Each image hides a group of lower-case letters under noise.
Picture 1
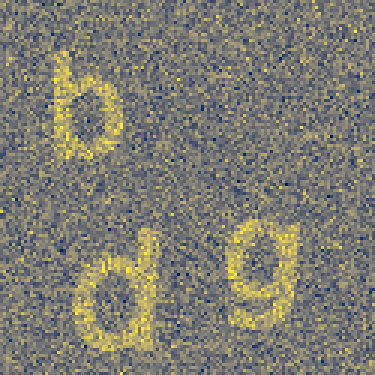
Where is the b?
top left
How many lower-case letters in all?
3
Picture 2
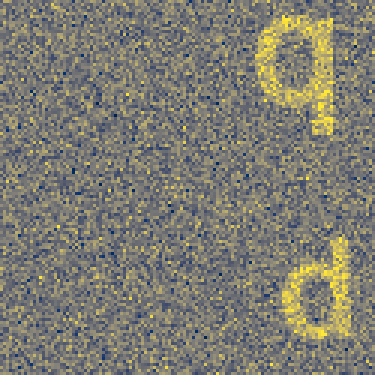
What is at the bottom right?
d
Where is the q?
top right
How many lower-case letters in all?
2
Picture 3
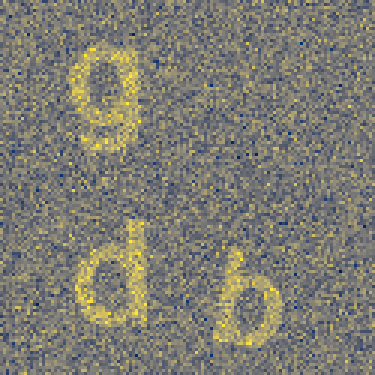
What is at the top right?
nothing
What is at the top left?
g
